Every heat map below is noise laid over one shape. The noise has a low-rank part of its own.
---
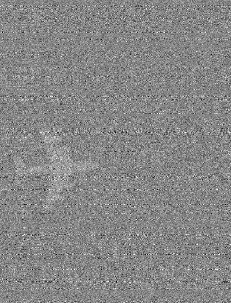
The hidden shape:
airplane
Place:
middle left
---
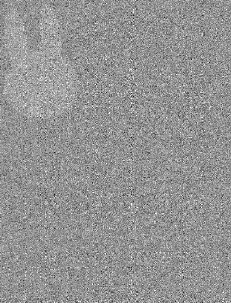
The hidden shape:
rabbit's head
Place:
top left
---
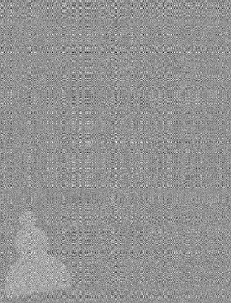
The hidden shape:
chess pawn
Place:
bottom left
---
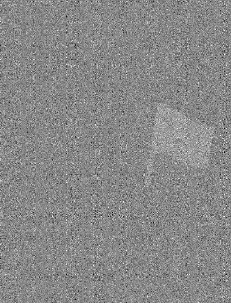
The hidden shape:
flag
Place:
middle right
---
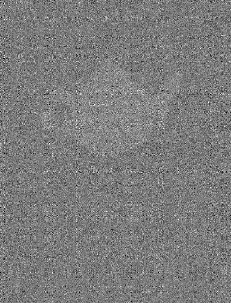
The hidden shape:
teapot
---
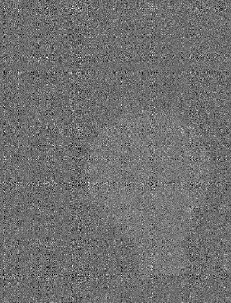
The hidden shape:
light bulb
